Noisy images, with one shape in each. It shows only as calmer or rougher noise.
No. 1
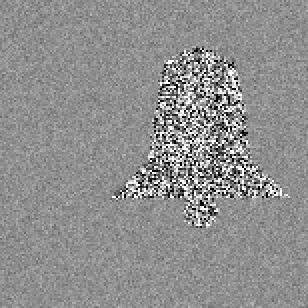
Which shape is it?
bell
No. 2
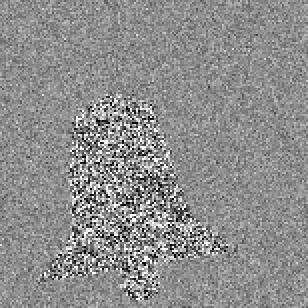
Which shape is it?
bell
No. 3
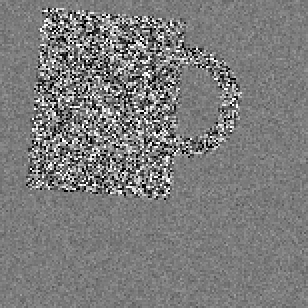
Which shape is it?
cup
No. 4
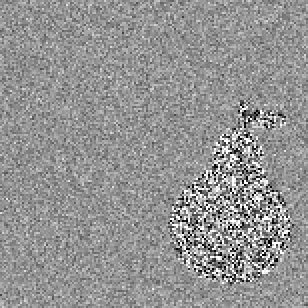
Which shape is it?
pear
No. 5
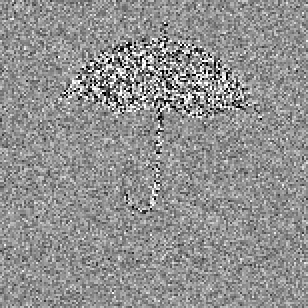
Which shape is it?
umbrella
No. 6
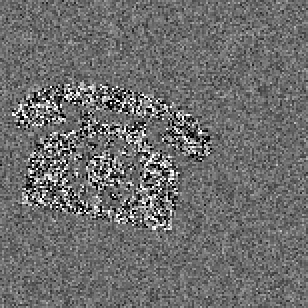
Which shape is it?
telephone
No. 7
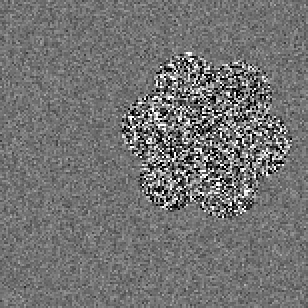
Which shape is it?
flower
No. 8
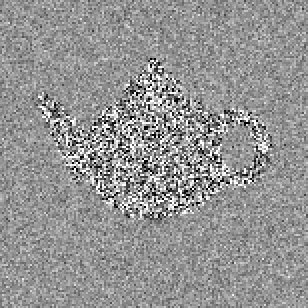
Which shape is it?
teapot
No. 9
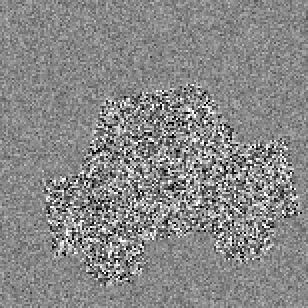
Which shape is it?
car
